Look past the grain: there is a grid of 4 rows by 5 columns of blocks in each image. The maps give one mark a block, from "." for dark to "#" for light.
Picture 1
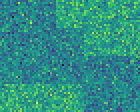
. . # # #
. . . # #
. . . . .
# # # . .
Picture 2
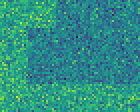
# # . . .
# . . . .
# . . . .
# # # # #
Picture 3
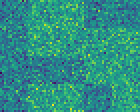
. # # . .
. # # # #
. . . # #
. # # . #
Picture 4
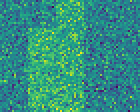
. . # . .
. # # . .
. # # . .
. # # . .
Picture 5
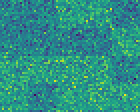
. . # # .
. . . . #
# # # # .
# . # # #
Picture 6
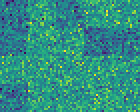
. # . # #
. # # . .
# # # # #
. # # # #
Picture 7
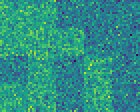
# # . . .
# # # . .
. # . # .
# # . # .
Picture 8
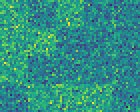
# . # . .
# # . . .
# . . . .
. # # # .
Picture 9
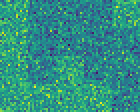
# . . . #
# . . . .
# . # . .
# # # # .
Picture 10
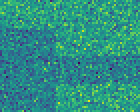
# # # # #
. . # # #
. . . . .
. . # # #
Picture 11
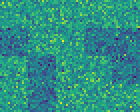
# # # # #
. # # . .
# . # # .
# . # # #
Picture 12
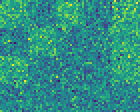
# . # . #
. # . . #
# . . . #
. . . . .
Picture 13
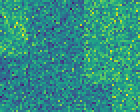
# . . # #
# . . # #
. . . # #
. . . . #
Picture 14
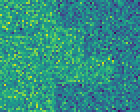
# # . . .
# # # . .
# # # # .
# # . . .
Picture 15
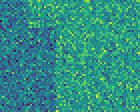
. # # # #
. . # # #
. . # # #
. . # # #
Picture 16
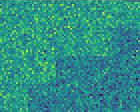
# # # # #
# # # # .
# # . . .
# . . . .
